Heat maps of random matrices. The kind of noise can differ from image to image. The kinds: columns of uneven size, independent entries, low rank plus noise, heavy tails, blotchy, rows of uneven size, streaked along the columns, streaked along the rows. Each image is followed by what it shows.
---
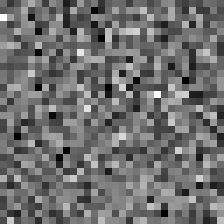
independent entries
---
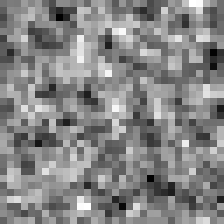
blotchy
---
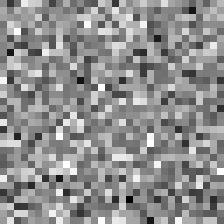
independent entries
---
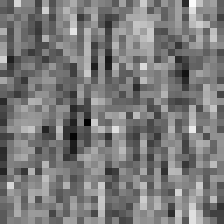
streaked along the columns
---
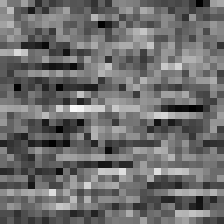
streaked along the rows
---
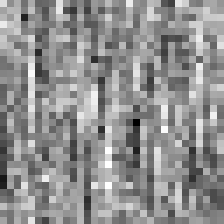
streaked along the columns
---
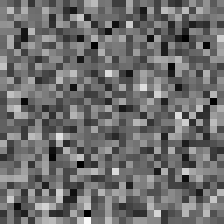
independent entries
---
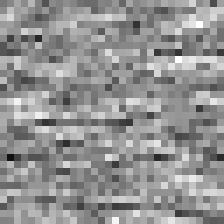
streaked along the rows
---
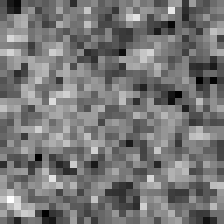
blotchy
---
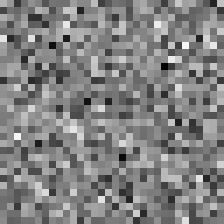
independent entries
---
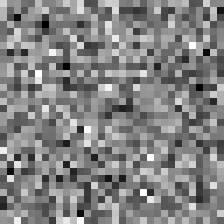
independent entries
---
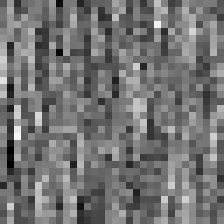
streaked along the columns
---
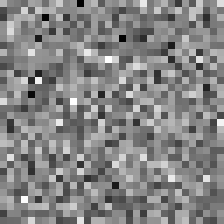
independent entries
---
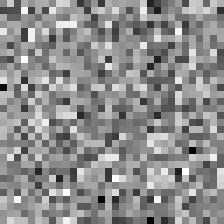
low rank plus noise
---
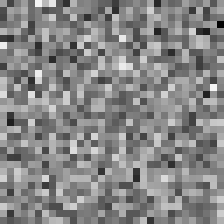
independent entries
